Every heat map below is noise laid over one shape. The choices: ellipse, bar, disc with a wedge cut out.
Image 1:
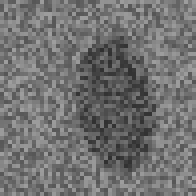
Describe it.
dark ellipse
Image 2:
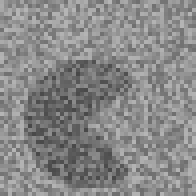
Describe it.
dark disc with a wedge cut out
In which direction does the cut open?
right
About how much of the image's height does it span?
two thirds
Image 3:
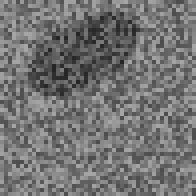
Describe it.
dark ellipse
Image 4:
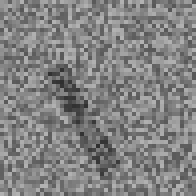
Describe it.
dark bar
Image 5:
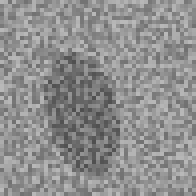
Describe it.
dark ellipse
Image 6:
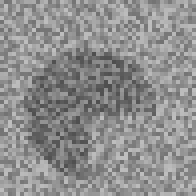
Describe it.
dark disc with a wedge cut out
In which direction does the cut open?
down and right
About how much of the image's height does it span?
two thirds
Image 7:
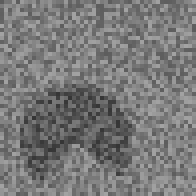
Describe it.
dark disc with a wedge cut out
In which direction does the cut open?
down
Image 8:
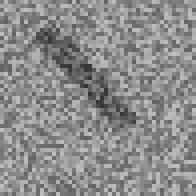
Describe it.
dark bar
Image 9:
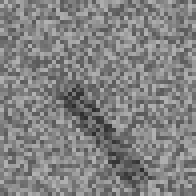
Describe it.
dark bar
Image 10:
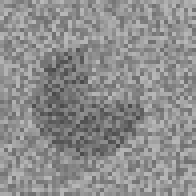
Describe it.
dark disc with a wedge cut out
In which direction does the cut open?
up and right
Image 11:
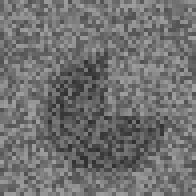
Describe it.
dark disc with a wedge cut out
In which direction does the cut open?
up and right
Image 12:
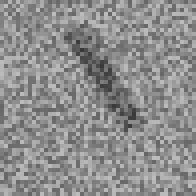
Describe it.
dark bar
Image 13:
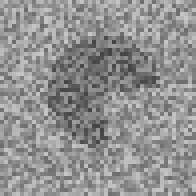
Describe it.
dark disc with a wedge cut out
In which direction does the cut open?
down and right
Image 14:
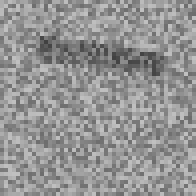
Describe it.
dark bar
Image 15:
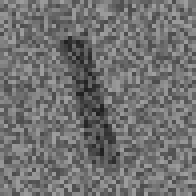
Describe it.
dark bar
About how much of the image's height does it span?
two thirds
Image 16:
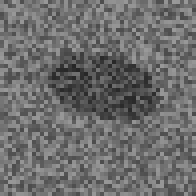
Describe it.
dark ellipse
